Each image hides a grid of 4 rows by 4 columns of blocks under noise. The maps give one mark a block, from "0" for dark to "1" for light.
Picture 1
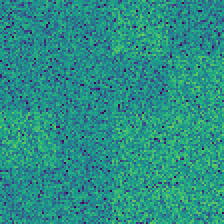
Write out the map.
0 0 1 0
0 0 0 1
1 0 1 1
0 0 1 1
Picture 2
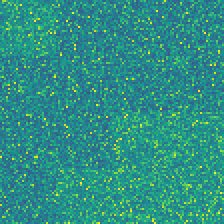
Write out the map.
1 0 0 0
0 0 0 0
0 0 1 1
0 1 1 1
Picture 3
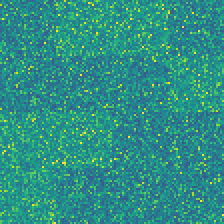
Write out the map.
0 1 1 0
0 0 0 1
1 1 0 0
1 0 0 0
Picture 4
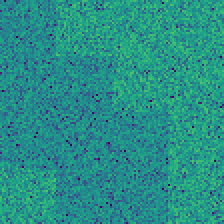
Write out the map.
0 1 1 1
0 0 1 1
0 0 0 1
1 0 0 1
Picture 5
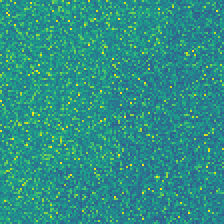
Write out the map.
1 1 1 0
1 1 0 0
1 1 0 0
1 0 0 0
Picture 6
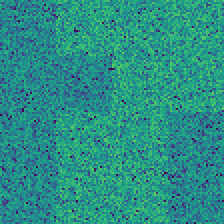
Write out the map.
0 1 1 1
0 0 1 1
0 1 1 0
0 1 1 0
